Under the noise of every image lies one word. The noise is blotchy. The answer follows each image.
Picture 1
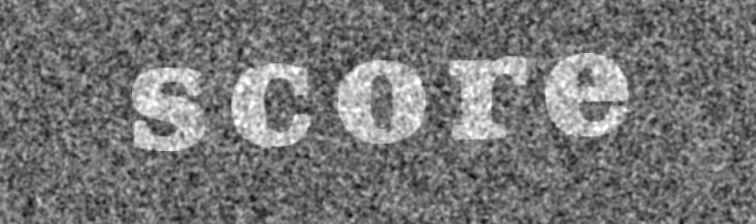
score
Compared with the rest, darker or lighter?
lighter
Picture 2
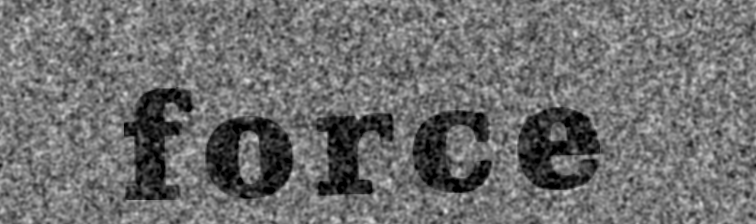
force
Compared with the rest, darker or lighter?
darker
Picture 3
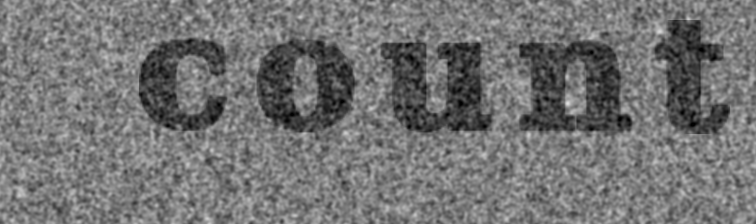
count
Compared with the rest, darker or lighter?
darker
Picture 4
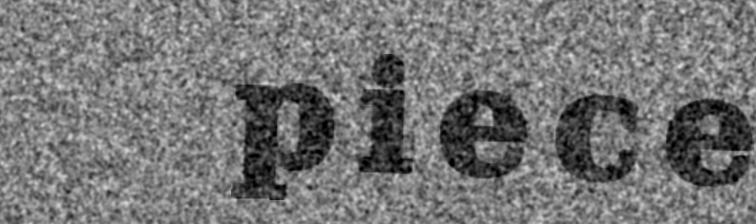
piece
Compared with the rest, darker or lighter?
darker
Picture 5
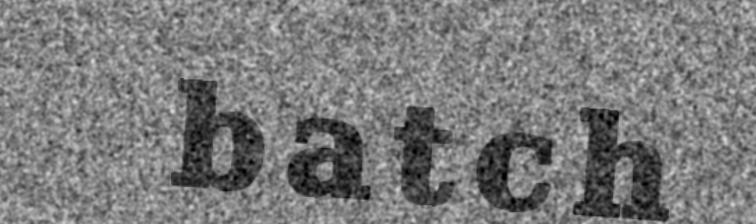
batch
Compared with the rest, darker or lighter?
darker
